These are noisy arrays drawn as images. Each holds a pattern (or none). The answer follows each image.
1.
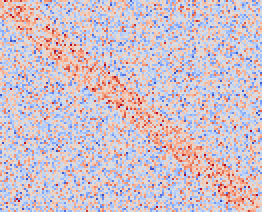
a diagonal band
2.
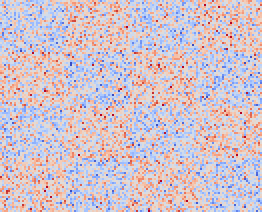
a checkerboard
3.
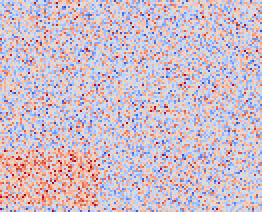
one block
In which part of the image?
bottom left
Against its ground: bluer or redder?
redder
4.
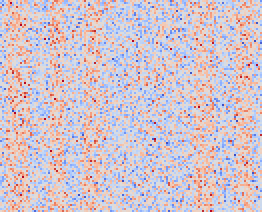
bands of columns
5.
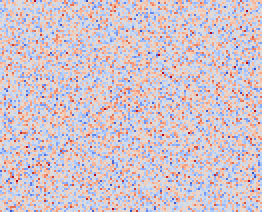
only noise
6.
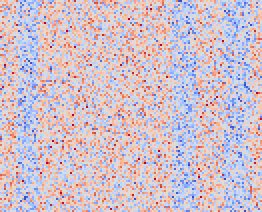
bands of columns
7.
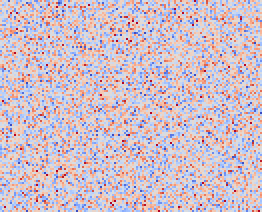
only noise
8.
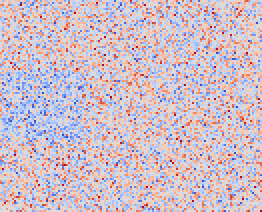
one block
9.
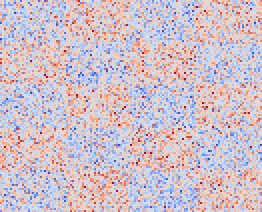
a checkerboard
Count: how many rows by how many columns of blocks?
5 by 4
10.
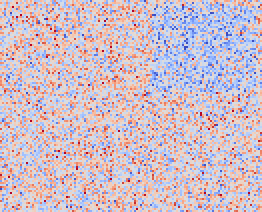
one block
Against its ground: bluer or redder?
bluer
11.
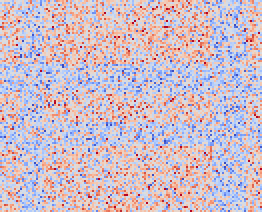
bands of rows crossing bands of columns
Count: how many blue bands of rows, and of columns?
2 and 2
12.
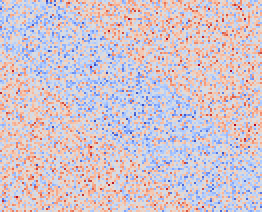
a diagonal band
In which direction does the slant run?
top left to bottom right
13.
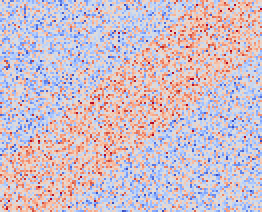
a diagonal band
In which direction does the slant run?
bottom left to top right
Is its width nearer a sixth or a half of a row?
a half
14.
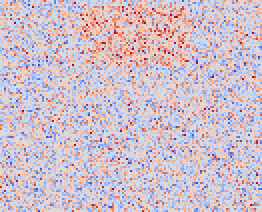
one block
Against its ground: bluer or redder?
redder
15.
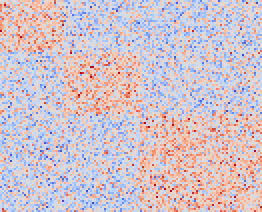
blocks along the diagonal
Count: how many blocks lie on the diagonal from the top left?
3
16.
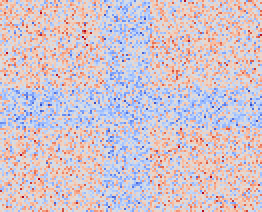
bands of rows crossing bands of columns
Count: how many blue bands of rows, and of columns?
1 and 1
